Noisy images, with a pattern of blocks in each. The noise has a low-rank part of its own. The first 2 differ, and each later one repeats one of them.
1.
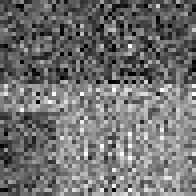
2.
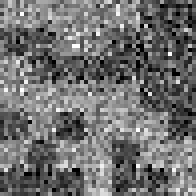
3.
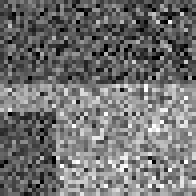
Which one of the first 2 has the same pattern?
1
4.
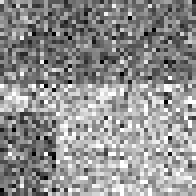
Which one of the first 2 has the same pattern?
1
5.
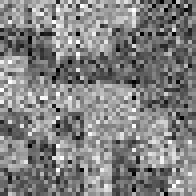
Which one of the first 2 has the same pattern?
2
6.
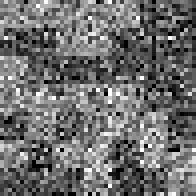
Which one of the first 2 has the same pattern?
2
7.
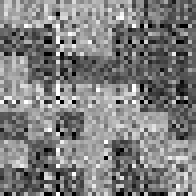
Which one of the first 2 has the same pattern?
2
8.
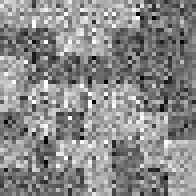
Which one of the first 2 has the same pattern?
2
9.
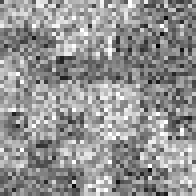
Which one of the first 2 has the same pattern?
2
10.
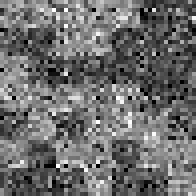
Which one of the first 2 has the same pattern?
2
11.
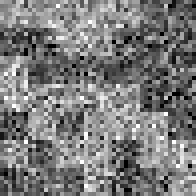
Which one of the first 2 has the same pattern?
2
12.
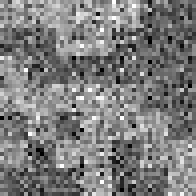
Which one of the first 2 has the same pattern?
2
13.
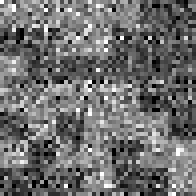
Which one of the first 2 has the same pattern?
2
